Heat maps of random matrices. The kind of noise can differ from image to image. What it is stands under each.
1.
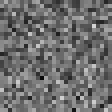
independent entries
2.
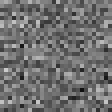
low rank plus noise
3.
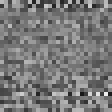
rows of uneven size
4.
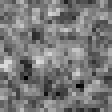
blotchy
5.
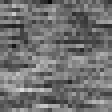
streaked along the rows
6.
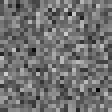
independent entries
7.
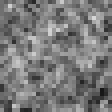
blotchy
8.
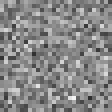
independent entries
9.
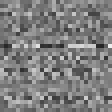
rows of uneven size
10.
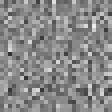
low rank plus noise
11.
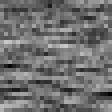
streaked along the rows
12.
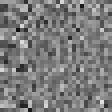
low rank plus noise
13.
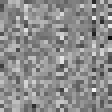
columns of uneven size
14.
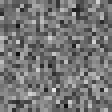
independent entries
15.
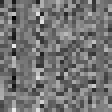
columns of uneven size
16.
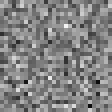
low rank plus noise
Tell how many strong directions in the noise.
five to eight
